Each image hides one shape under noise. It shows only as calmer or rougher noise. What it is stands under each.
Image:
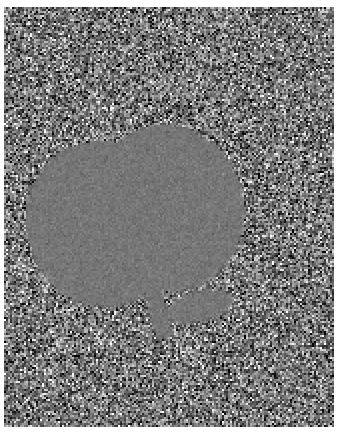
apple
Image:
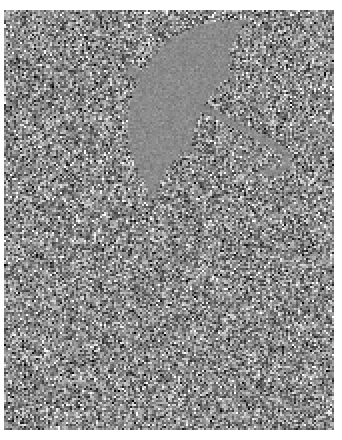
umbrella
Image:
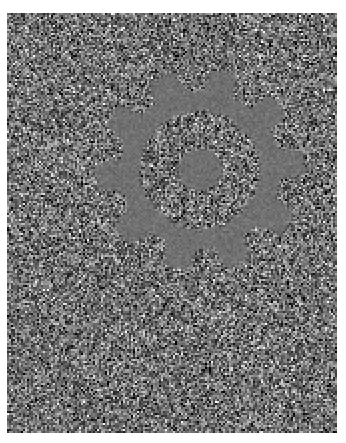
gear
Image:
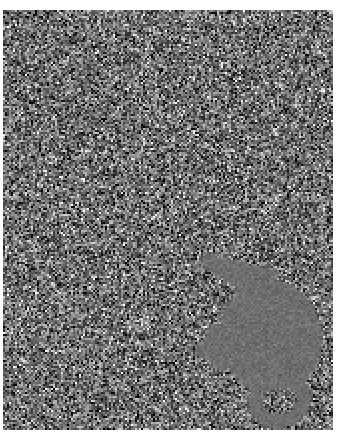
teapot
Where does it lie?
bottom right
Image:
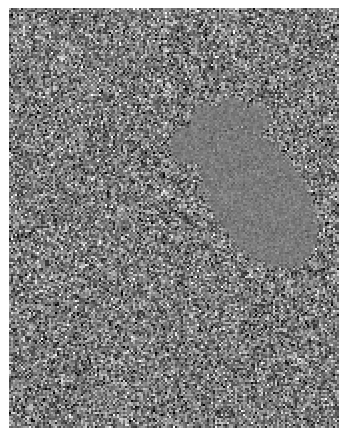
footprint
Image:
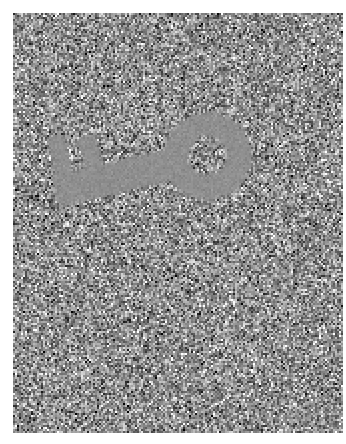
key
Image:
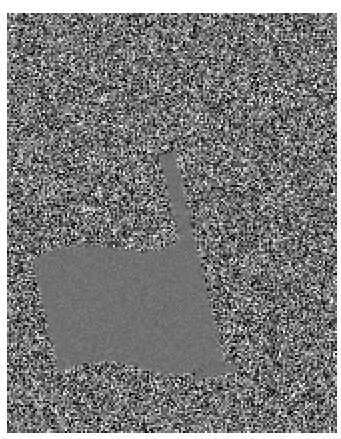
flag
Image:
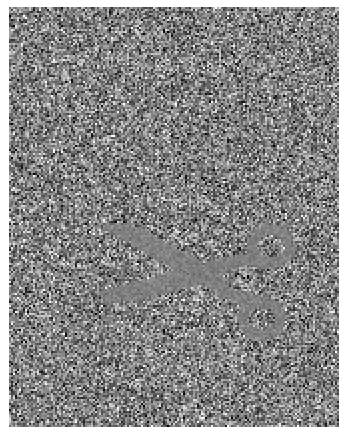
pair of scissors
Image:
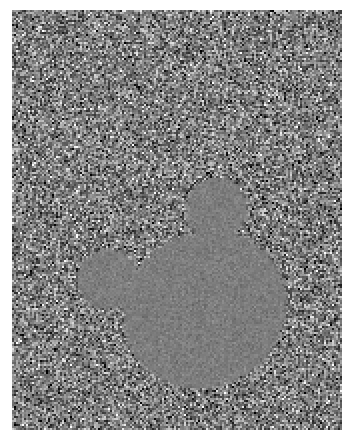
bear's head
